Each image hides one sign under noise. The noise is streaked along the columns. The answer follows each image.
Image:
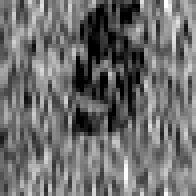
dark section sign
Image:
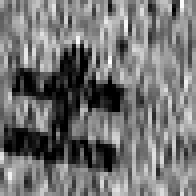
dark plus-minus sign
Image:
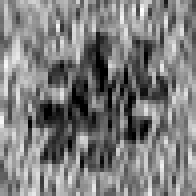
dark hash sign
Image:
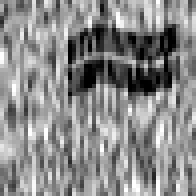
dark approximately sign
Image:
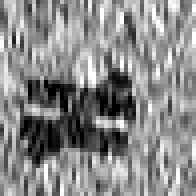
dark not-equal sign
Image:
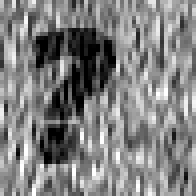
dark question mark
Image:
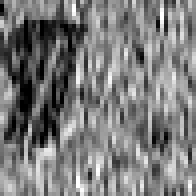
dark pilcrow
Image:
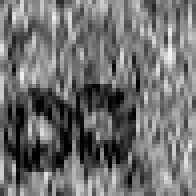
dark infinity sign
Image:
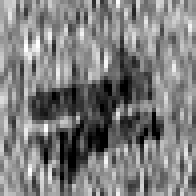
dark not-equal sign
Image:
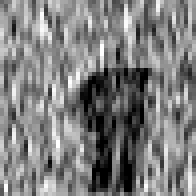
dark pilcrow
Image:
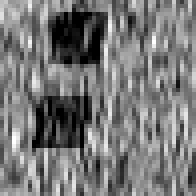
dark colon
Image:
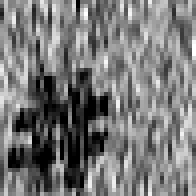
dark hash sign
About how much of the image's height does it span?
two thirds
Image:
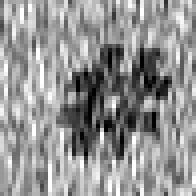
dark hash sign
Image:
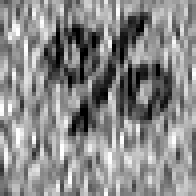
dark percent sign
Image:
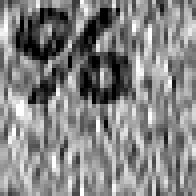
dark percent sign
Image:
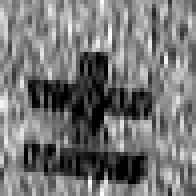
dark plus-minus sign
